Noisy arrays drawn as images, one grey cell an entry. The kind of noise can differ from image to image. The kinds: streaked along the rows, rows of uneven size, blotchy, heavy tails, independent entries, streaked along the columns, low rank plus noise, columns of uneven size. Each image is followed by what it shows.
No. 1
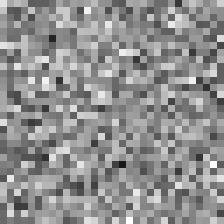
independent entries
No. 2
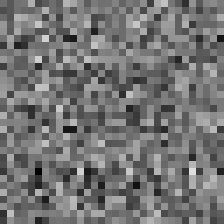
low rank plus noise
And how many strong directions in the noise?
three or four
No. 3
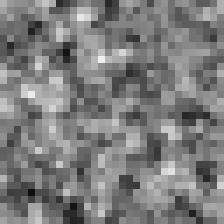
blotchy
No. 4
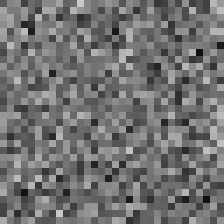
independent entries
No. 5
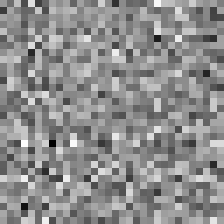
low rank plus noise
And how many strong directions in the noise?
three or four
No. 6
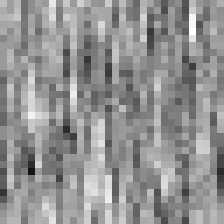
streaked along the columns
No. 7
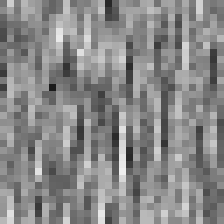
streaked along the columns
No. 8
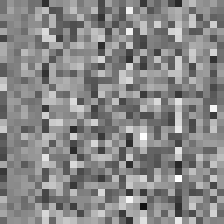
columns of uneven size
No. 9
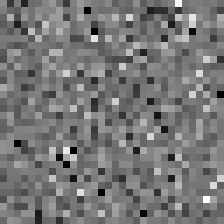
heavy tails
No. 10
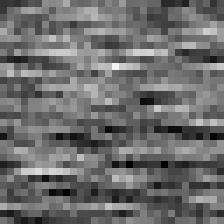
streaked along the rows
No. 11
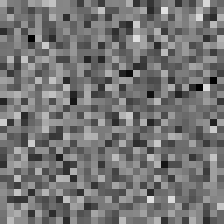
low rank plus noise
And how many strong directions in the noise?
five to eight
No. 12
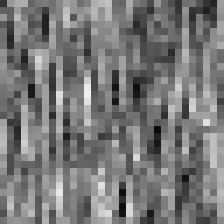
streaked along the columns
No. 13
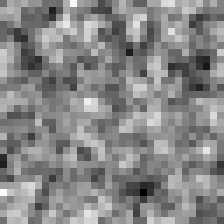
blotchy
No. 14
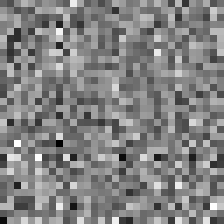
low rank plus noise
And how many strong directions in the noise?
three or four
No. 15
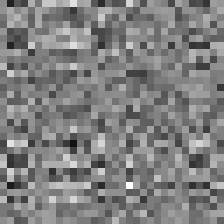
low rank plus noise
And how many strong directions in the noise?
one
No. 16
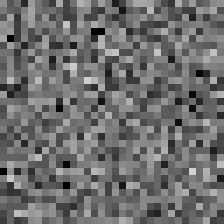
independent entries
